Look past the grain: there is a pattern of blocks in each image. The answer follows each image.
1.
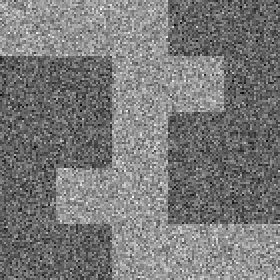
the same after a half turn
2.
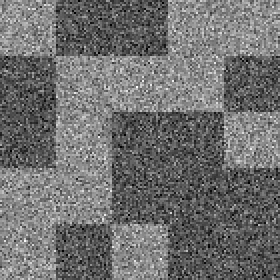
mirrored about the diagonal from the top left
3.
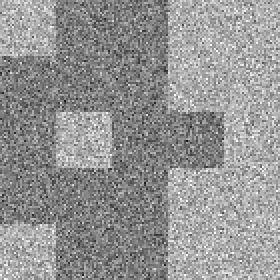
top and bottom mirror each other
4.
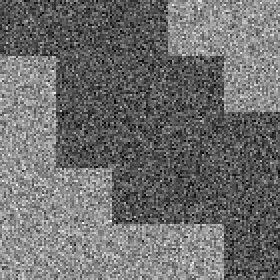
mirrored about the diagonal from the bottom left
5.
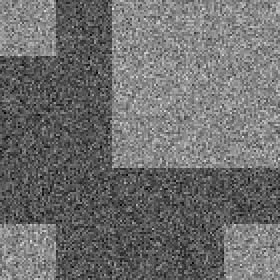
mirrored about the diagonal from the bottom left
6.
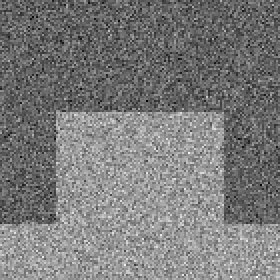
left and right mirror each other
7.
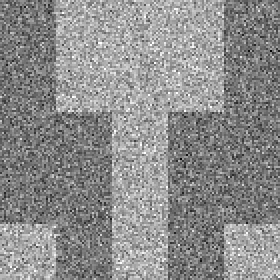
left and right mirror each other
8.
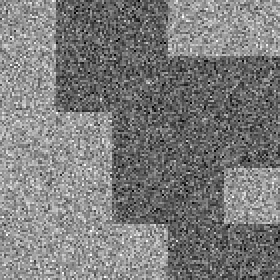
no symmetry
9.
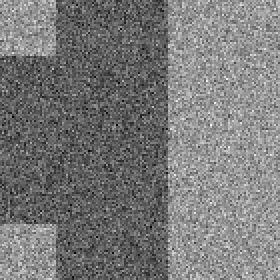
top and bottom mirror each other
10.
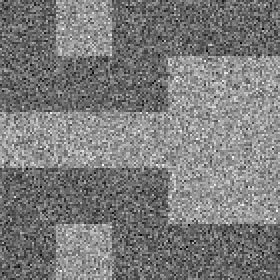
top and bottom mirror each other
